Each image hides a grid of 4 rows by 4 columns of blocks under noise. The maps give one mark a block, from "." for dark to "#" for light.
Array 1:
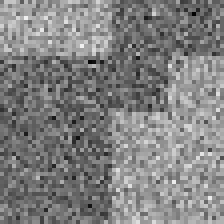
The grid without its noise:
# # . .
. . . #
. . # #
. . # #
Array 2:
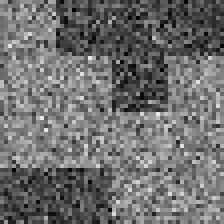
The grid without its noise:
# . . .
# # . #
# # # #
. . # #
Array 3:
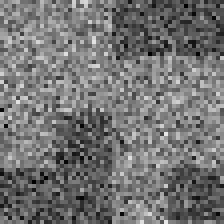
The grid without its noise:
# # . .
# # # #
# . # #
. . # .
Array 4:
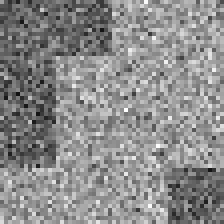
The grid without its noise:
. . # #
. # # #
. # # #
# # # .
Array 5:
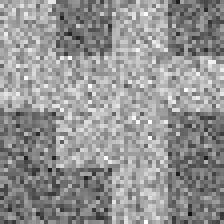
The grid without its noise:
# . # .
# # # #
. # # .
. . # .
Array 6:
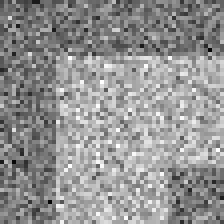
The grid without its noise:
. . . .
. # # #
. # # #
. # # .
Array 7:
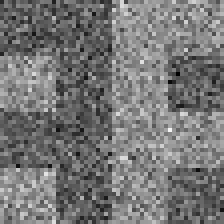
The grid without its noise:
. . # #
# . # .
. . # #
# . # .
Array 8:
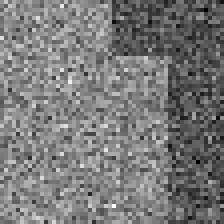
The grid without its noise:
# # . .
# # # .
# # # .
# # # .
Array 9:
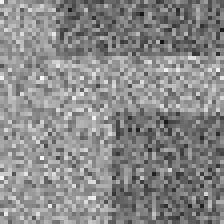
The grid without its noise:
# . . .
# # # #
# # . .
# # . .
